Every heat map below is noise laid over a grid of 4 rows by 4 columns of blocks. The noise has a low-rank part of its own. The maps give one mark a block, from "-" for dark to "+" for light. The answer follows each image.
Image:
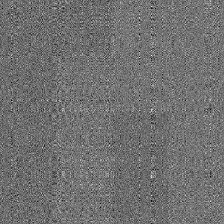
- - + +
- + + +
- + - +
- + - +
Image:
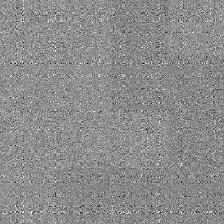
+ + - +
+ + - -
+ + + -
+ - - -
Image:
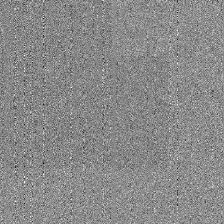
- - + +
- - - +
- - - +
+ + + +
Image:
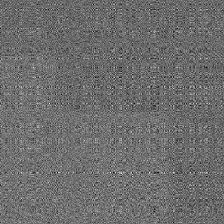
- - - -
+ - - -
+ + + -
+ + + -
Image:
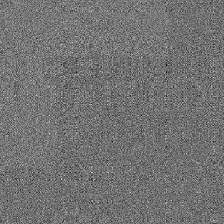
+ + + -
+ - - -
+ - - -
- - - -
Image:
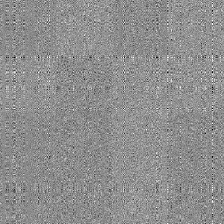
- + - +
+ - + +
- - + -
- - + -
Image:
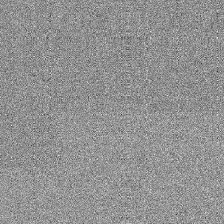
- - - -
- - - -
- + + +
+ + + +
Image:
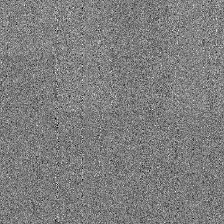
+ + - +
- + - +
- - - -
- - - -
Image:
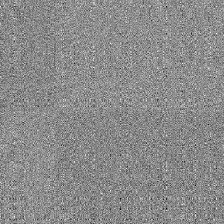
- + + +
- + + +
+ - - -
+ - - -
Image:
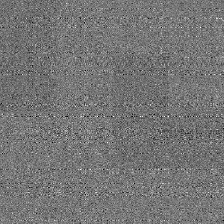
- + + +
- + - +
+ + - -
+ + + +
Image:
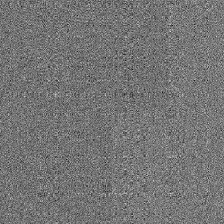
- - - +
- - - +
- - + +
- - + +
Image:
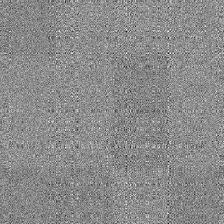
- + + +
+ + - +
+ + - +
- - + -
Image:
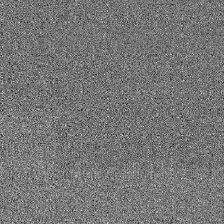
- - - -
- - - -
+ - - -
+ + + +
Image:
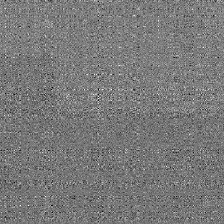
+ + + +
- + + +
- - - -
- - - -
